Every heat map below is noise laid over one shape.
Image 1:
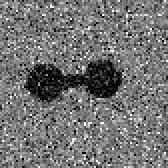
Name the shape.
dumbbell
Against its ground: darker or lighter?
darker
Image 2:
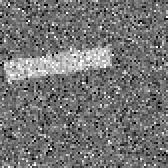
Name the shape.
bar
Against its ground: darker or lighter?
lighter
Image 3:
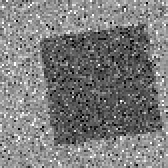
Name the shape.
square
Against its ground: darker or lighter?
darker
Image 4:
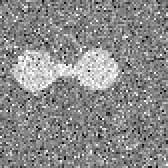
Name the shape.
dumbbell
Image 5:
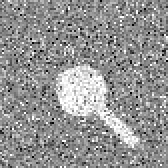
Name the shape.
lollipop
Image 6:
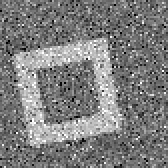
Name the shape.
square frame
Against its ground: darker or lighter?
lighter
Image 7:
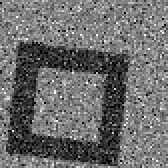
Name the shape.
square frame
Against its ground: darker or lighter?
darker
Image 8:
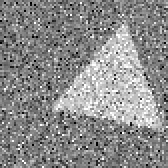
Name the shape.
triangle
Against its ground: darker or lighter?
lighter
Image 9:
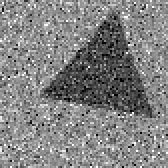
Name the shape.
triangle
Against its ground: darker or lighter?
darker
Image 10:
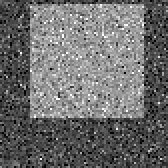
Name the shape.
square
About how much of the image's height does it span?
two thirds
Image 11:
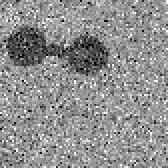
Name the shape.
dumbbell
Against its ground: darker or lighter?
darker
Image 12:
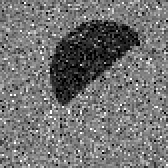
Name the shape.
half disc
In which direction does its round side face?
up and left
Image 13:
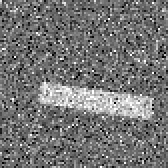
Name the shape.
bar
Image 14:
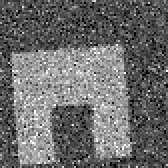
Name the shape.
square with a notch
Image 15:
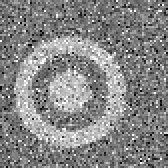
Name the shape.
bullseye
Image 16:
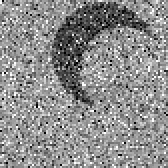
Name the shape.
crescent
